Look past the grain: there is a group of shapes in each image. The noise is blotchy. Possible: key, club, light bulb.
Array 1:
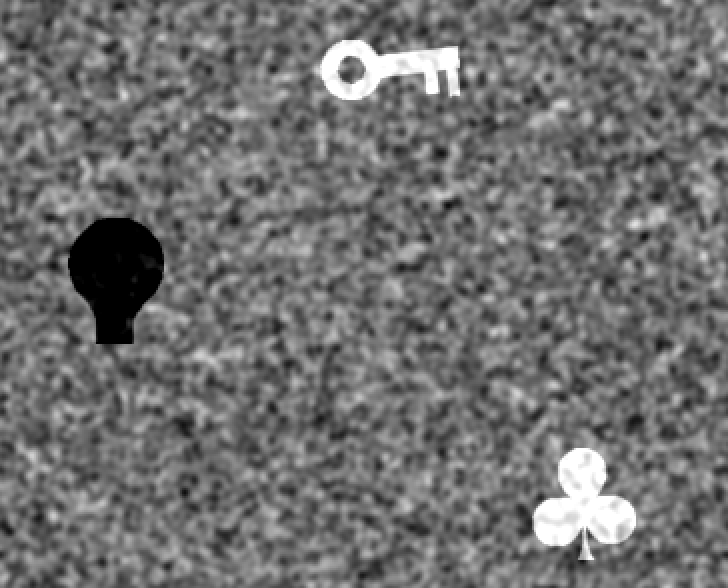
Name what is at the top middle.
key
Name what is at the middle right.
nothing
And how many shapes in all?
3
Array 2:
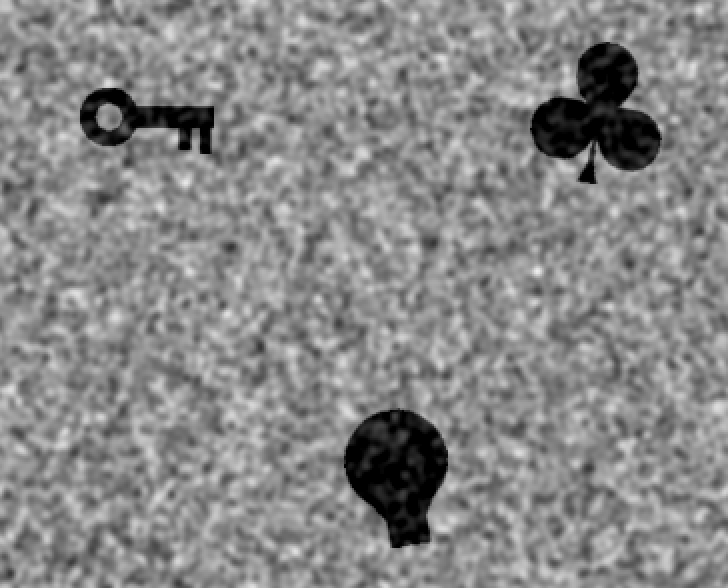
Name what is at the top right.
club
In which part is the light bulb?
bottom middle
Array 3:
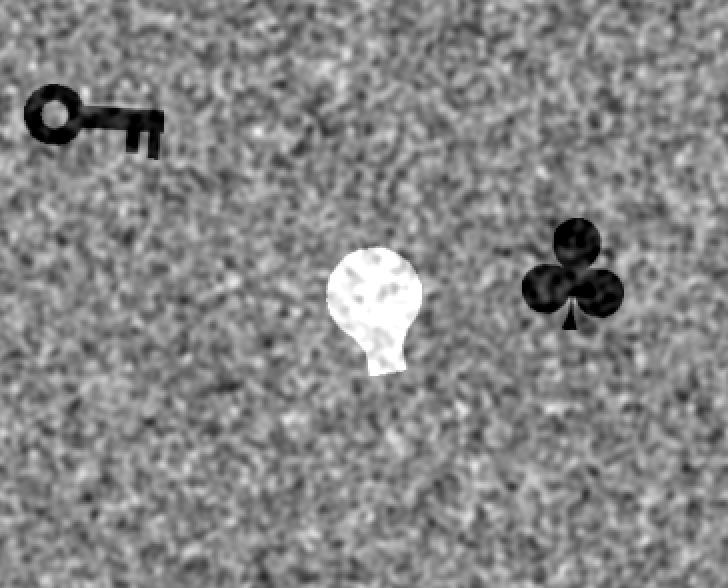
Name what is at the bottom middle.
nothing
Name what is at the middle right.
club
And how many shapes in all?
3
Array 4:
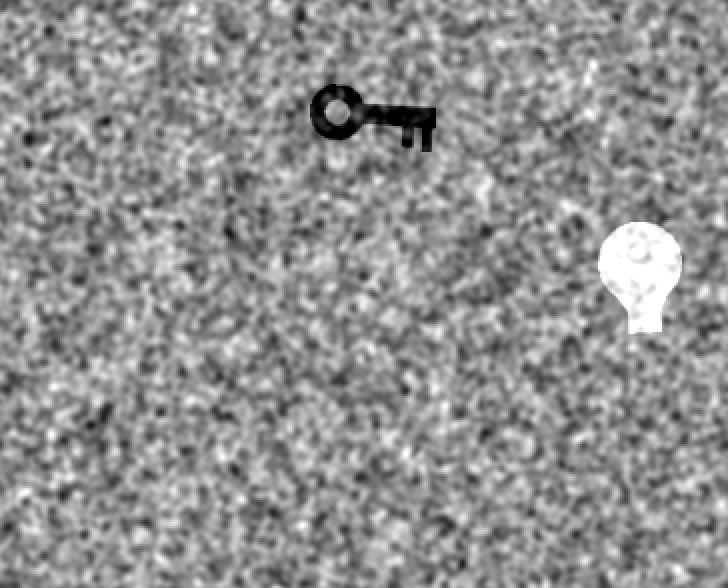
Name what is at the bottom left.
nothing
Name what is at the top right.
nothing
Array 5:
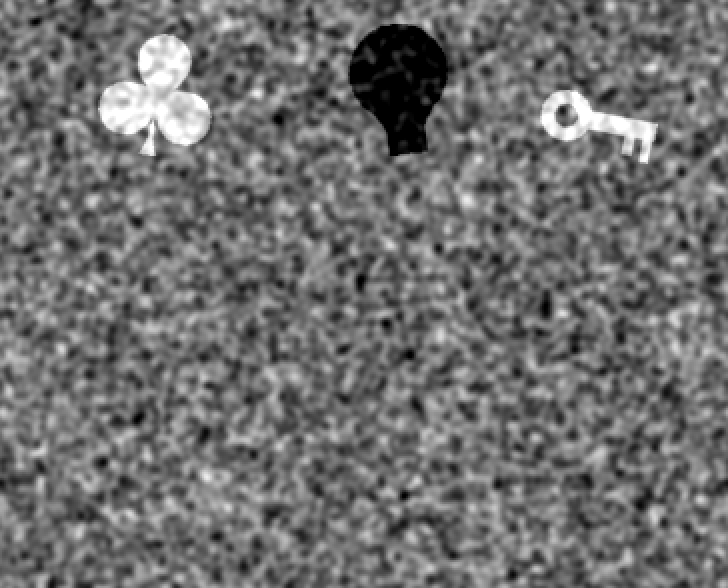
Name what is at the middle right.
nothing
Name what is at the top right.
key
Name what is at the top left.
club
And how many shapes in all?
3
